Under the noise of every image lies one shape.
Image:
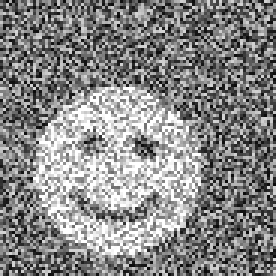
smiling face
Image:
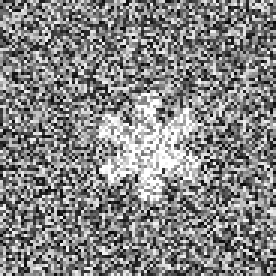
asterisk
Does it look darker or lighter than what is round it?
lighter
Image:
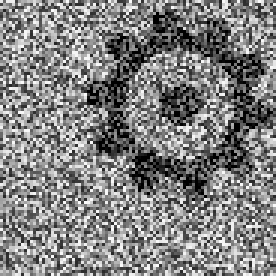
gear
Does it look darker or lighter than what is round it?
darker
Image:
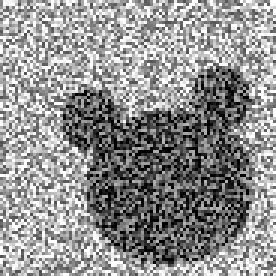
bear's head
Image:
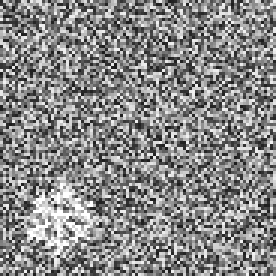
snowflake
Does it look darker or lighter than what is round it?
lighter
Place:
bottom left
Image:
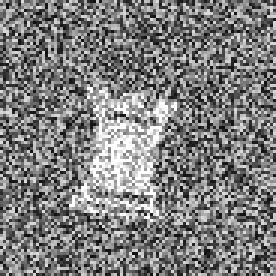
chess rook
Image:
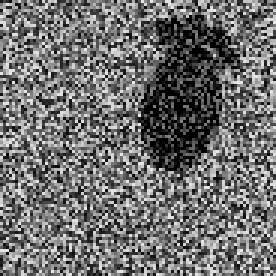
footprint
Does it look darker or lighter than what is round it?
darker
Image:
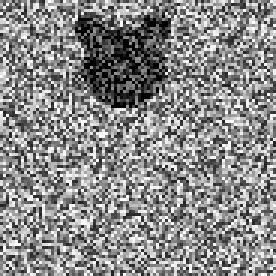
bear's head
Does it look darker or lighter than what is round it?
darker
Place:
top middle
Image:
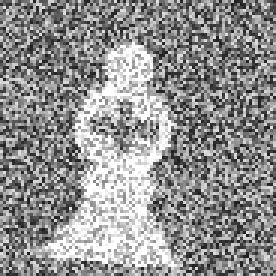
chess bishop
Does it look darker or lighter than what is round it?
lighter
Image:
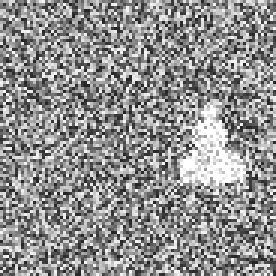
chess pawn
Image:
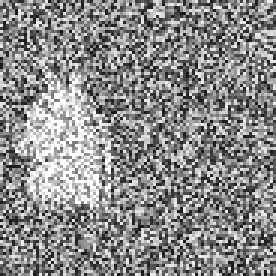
chess knight
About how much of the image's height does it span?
half
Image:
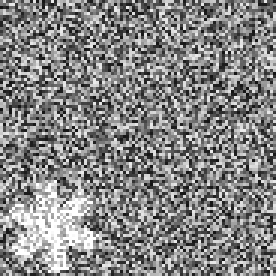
asterisk
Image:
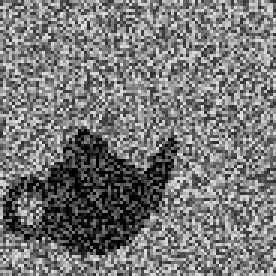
teapot
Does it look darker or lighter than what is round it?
darker
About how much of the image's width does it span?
two thirds
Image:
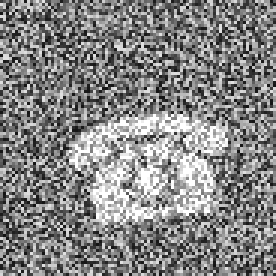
telephone
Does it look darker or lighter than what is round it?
lighter
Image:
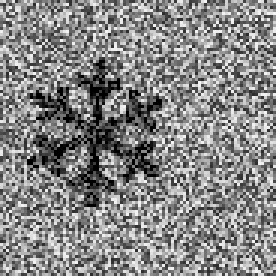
snowflake
